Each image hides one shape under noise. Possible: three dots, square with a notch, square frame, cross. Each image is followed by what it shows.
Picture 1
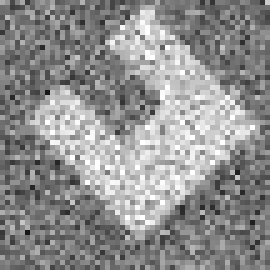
light square with a notch
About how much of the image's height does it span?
nearly all
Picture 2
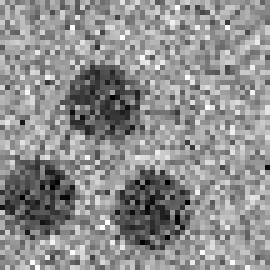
dark three dots
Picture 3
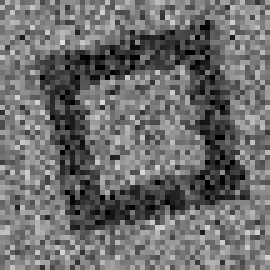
dark square frame
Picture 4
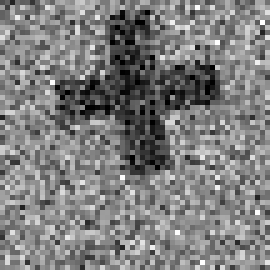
dark cross
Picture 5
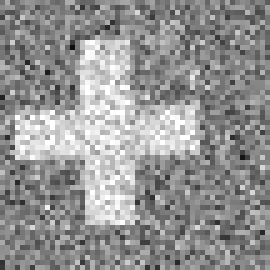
light cross
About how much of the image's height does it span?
two thirds
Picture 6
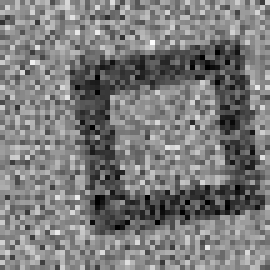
dark square frame
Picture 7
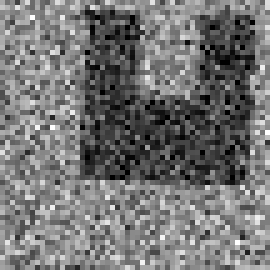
dark square with a notch
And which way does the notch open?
up
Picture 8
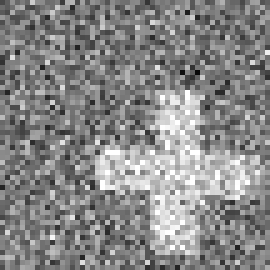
light cross
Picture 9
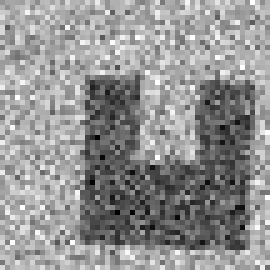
dark square with a notch
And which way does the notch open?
up
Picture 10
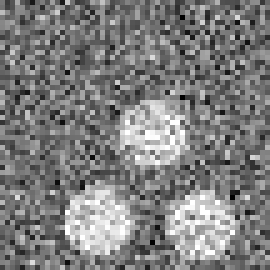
light three dots
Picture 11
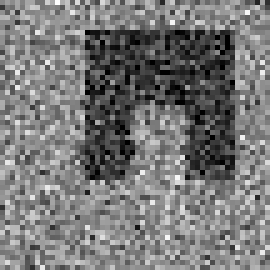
dark square with a notch
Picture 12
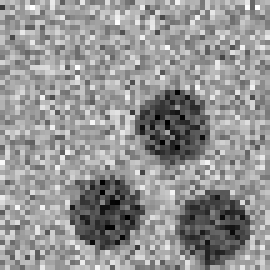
dark three dots
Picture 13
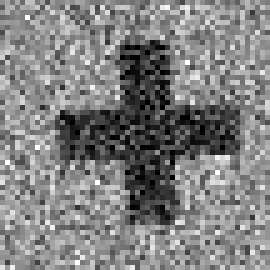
dark cross
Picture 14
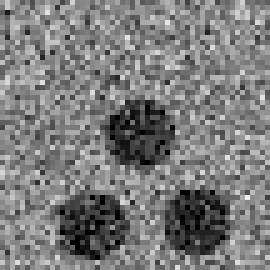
dark three dots
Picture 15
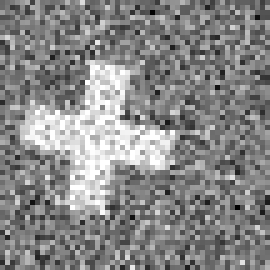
light cross
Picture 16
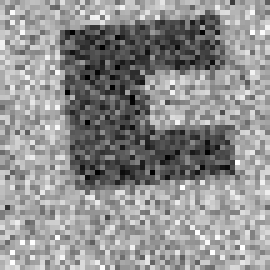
dark square with a notch
